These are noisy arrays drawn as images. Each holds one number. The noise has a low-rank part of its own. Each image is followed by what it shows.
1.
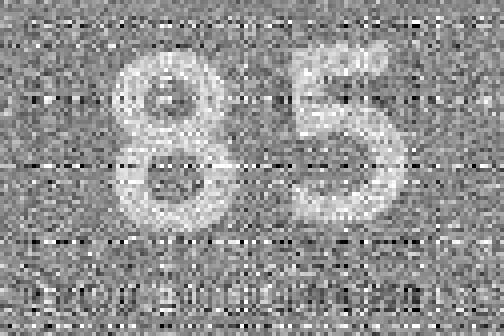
85
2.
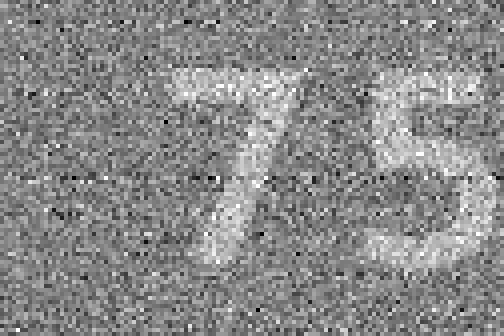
75
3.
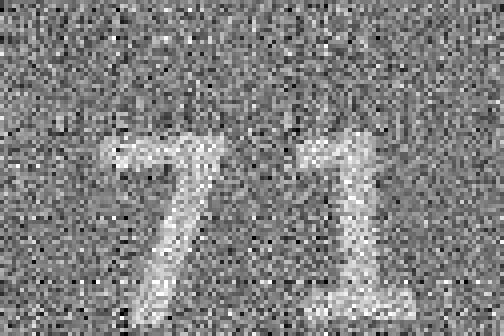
71
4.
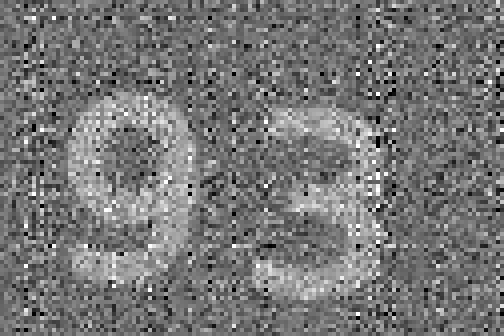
93
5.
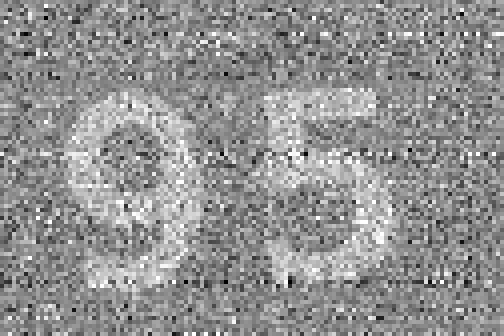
95
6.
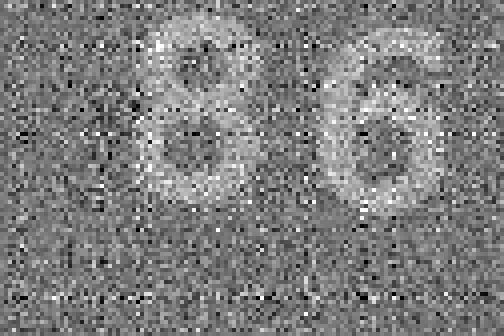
86
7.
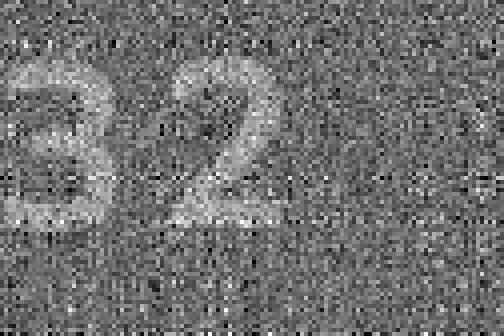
32
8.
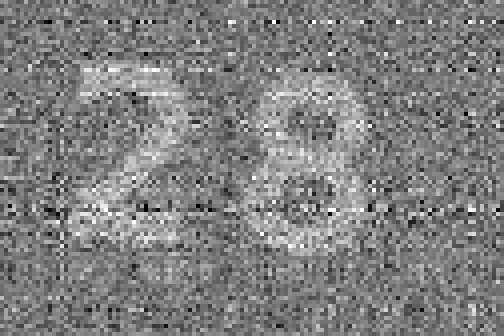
28
